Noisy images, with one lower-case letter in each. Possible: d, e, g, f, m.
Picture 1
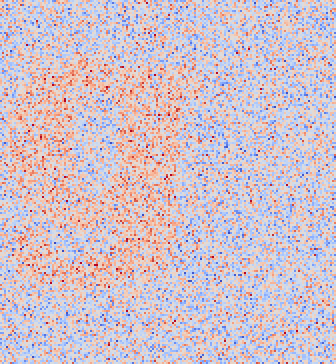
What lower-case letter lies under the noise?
g
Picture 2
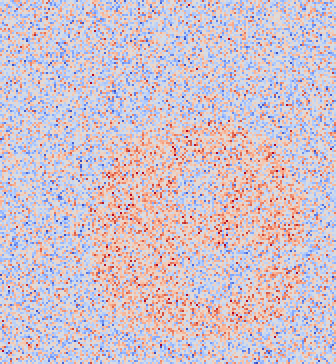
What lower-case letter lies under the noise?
e
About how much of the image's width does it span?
two thirds
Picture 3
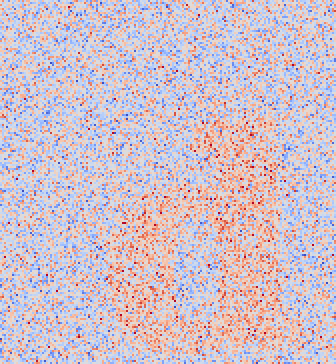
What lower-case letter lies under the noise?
d
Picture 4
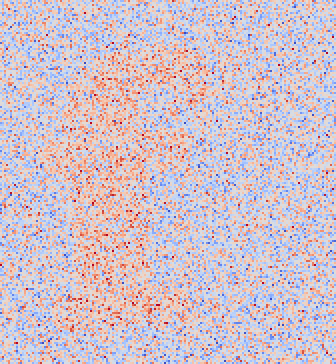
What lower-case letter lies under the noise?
f
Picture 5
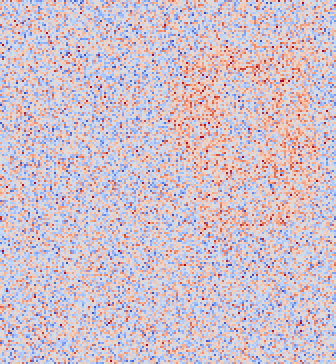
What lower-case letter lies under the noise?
g
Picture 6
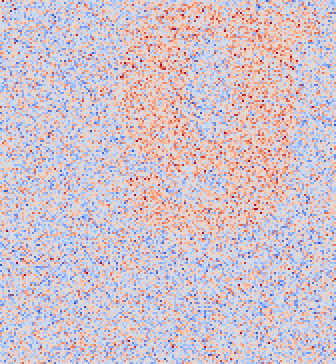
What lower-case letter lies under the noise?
g
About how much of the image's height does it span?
two thirds
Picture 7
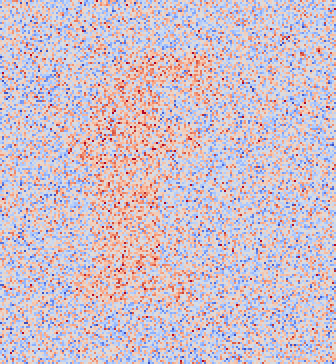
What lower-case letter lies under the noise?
f
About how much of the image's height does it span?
two thirds
